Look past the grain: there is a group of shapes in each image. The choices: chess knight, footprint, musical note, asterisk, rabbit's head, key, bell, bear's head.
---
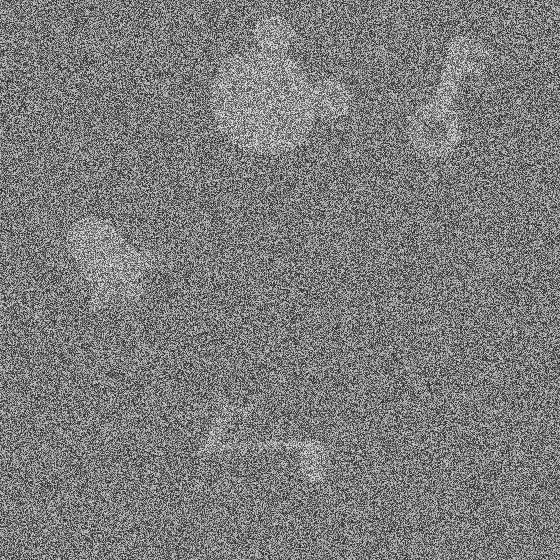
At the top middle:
bear's head
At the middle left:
bell
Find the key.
top right
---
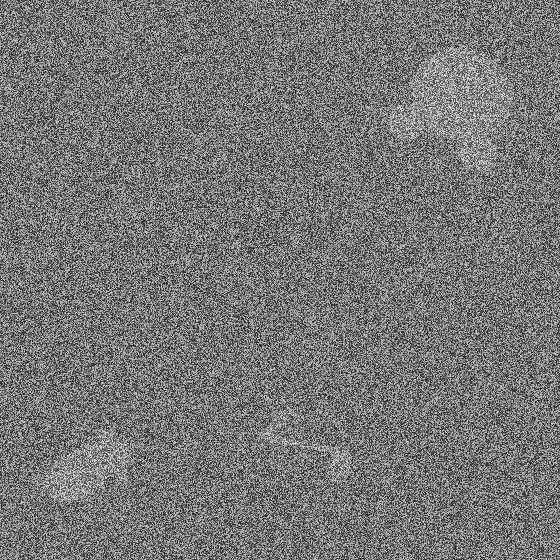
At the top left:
nothing
